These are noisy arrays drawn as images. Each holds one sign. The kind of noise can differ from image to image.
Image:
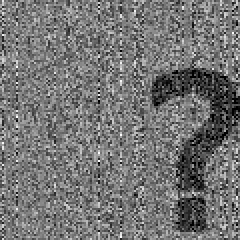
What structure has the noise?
columns of uneven size
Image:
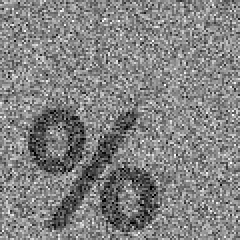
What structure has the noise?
independent entries
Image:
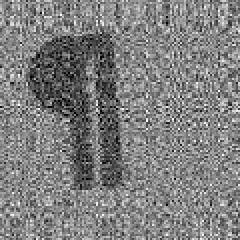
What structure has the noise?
low rank plus noise
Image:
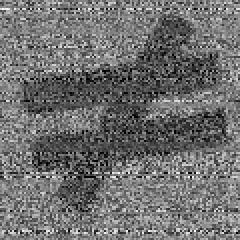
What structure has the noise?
rows of uneven size
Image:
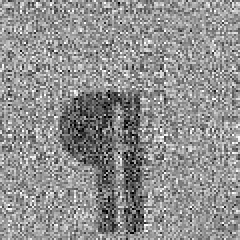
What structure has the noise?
low rank plus noise
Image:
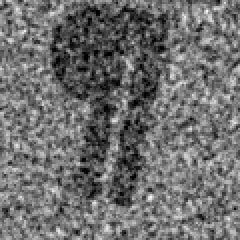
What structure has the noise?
blotchy
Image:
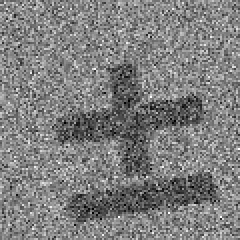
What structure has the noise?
independent entries
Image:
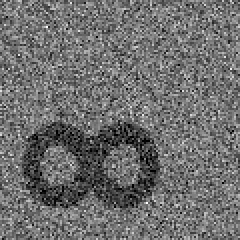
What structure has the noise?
independent entries
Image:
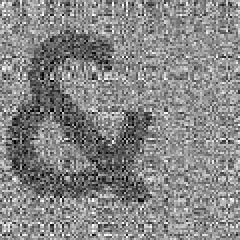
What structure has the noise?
low rank plus noise
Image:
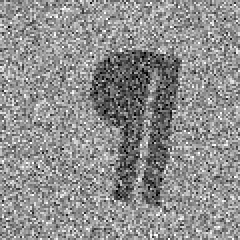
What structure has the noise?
independent entries
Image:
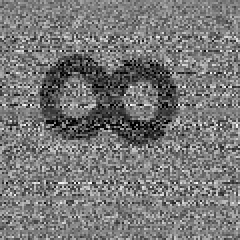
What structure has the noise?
rows of uneven size
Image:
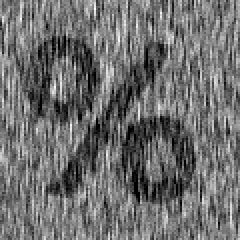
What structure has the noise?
streaked along the columns
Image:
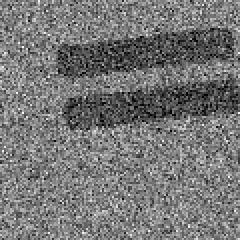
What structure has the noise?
independent entries
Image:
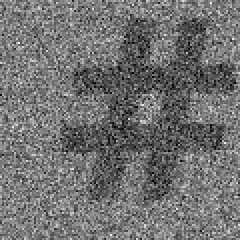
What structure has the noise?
independent entries
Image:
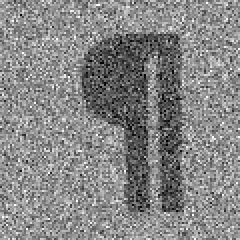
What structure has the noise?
independent entries
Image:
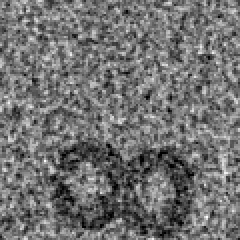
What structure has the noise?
blotchy
